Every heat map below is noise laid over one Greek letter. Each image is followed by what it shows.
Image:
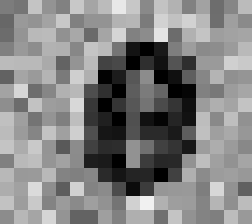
dark theta
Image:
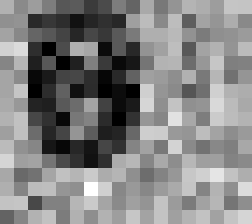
dark theta
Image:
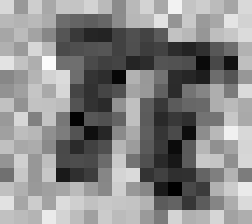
dark pi
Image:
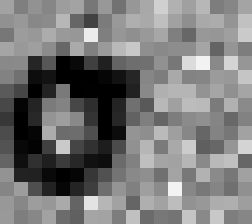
dark sigma
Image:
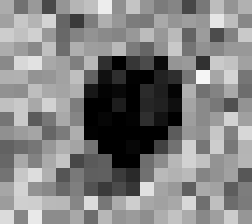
dark phi
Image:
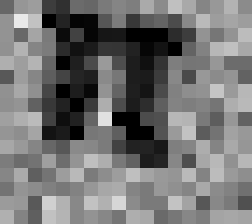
dark pi
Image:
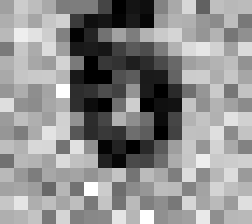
dark delta
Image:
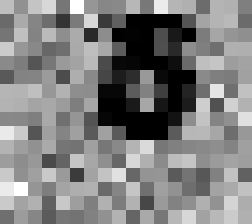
dark delta
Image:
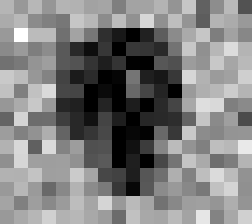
dark phi
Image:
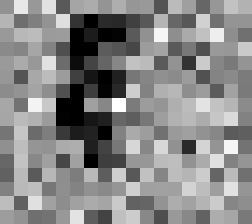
dark xi
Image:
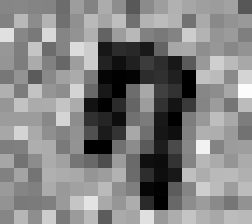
dark eta
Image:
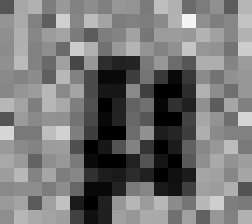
dark mu
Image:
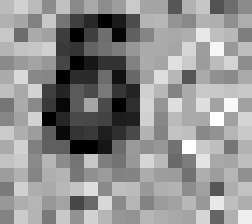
dark delta
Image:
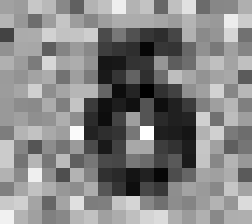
dark delta
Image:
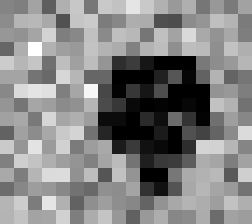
dark phi
